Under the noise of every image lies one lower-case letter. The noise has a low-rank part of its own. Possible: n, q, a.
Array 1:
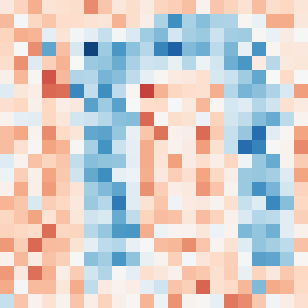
blue n
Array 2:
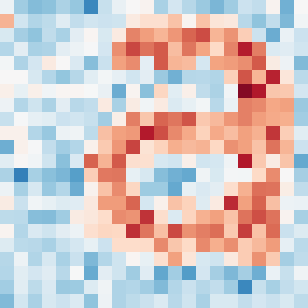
red a
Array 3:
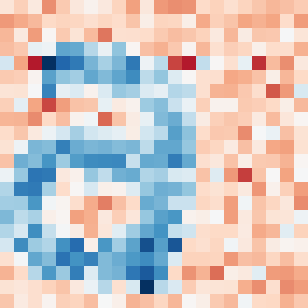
blue a
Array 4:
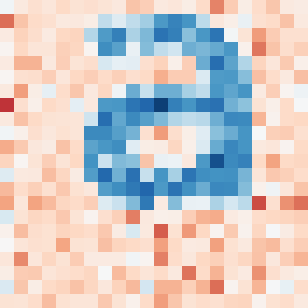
blue a
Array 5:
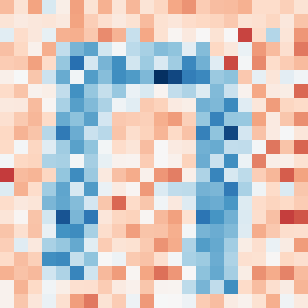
blue n
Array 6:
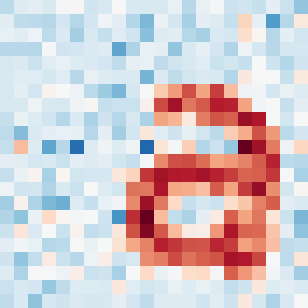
red a
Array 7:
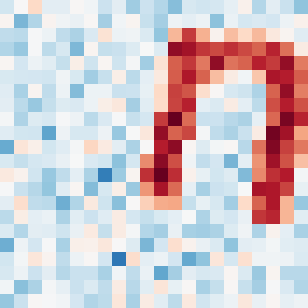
red n
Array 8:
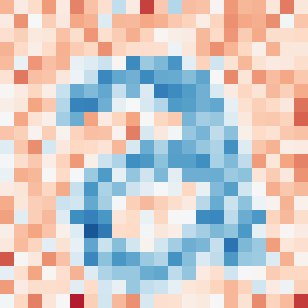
blue a
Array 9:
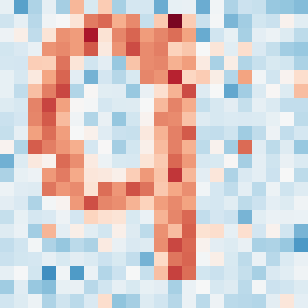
red q
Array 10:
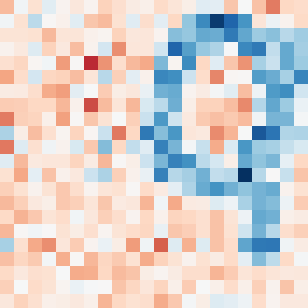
blue q
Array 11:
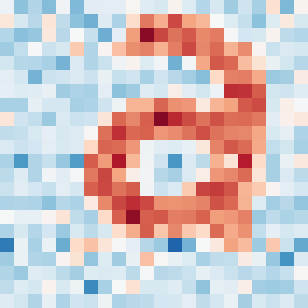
red a
